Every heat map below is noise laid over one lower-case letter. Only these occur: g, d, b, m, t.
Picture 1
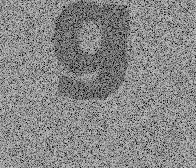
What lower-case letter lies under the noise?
g
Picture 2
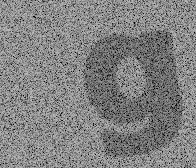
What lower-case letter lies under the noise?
g
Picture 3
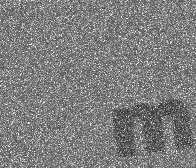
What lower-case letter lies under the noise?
m
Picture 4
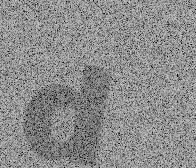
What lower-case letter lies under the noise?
d
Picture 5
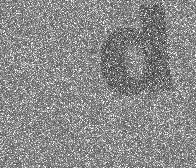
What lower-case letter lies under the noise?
d
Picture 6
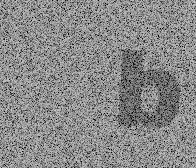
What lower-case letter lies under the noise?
b
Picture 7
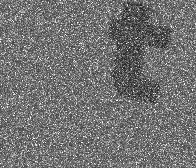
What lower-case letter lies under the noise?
t
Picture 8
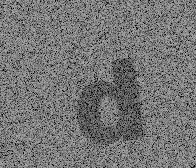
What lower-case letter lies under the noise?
d
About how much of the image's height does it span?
half
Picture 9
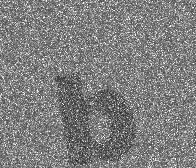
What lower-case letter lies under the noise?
b
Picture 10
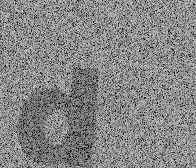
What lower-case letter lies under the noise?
d
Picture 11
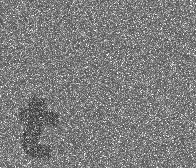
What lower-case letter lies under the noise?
t
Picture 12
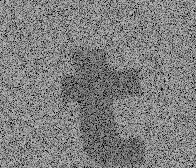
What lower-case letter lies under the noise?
t
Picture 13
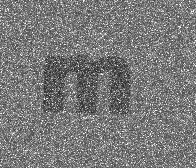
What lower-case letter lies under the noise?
m
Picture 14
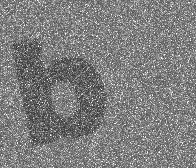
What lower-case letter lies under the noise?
b
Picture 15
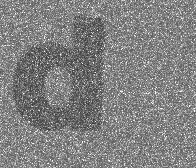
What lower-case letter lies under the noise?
d
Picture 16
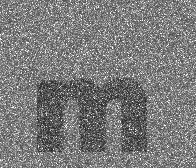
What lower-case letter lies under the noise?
m
